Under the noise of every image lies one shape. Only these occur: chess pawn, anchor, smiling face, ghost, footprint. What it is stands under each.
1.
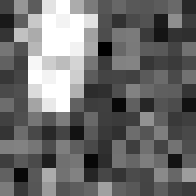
light footprint
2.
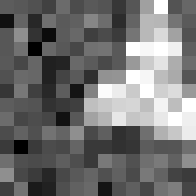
light chess pawn
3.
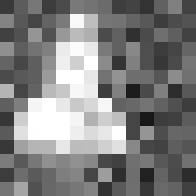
light chess pawn
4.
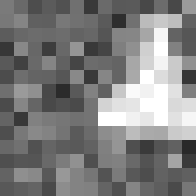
light chess pawn
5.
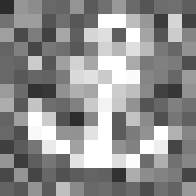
light anchor
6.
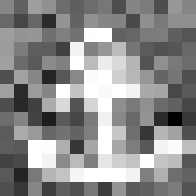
light anchor
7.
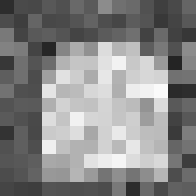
light ghost
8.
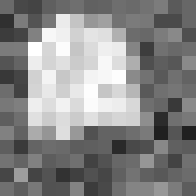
light ghost
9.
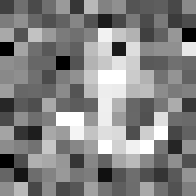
light anchor
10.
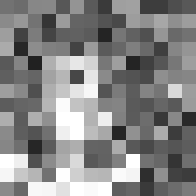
light anchor
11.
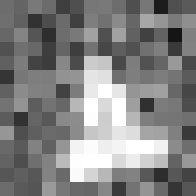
light chess pawn
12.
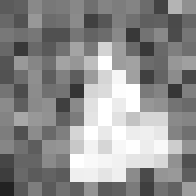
light chess pawn
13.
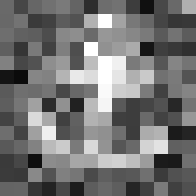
light anchor
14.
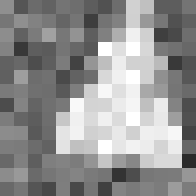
light chess pawn
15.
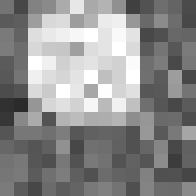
light ghost
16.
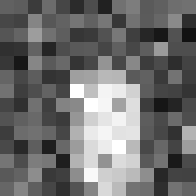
light footprint
